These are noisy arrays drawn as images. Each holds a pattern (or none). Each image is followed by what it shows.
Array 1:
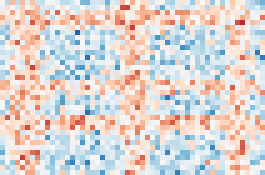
bands of rows crossing bands of columns
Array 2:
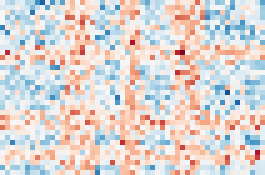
bands of rows crossing bands of columns
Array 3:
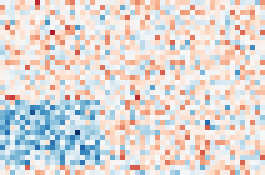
one block
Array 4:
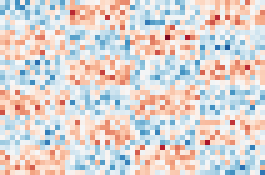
a checkerboard
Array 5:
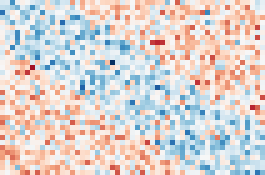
a diagonal band
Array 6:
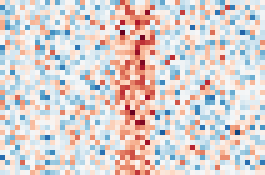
one band of columns
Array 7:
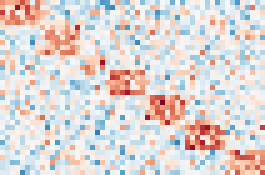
blocks along the diagonal
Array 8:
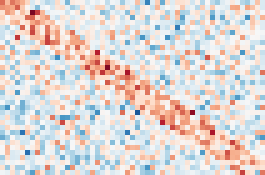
a diagonal band
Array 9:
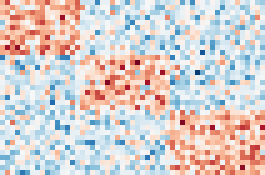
blocks along the diagonal
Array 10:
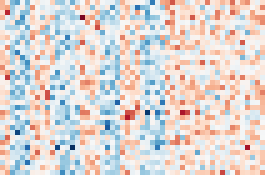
bands of columns
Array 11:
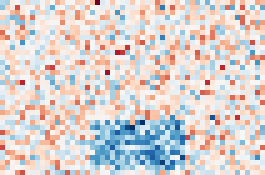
one block
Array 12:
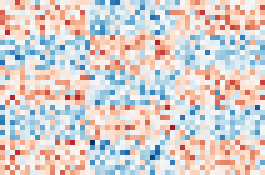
a checkerboard
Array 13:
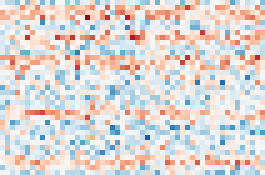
bands of rows
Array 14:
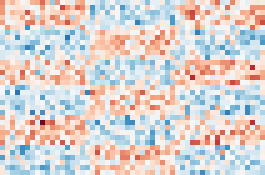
a checkerboard
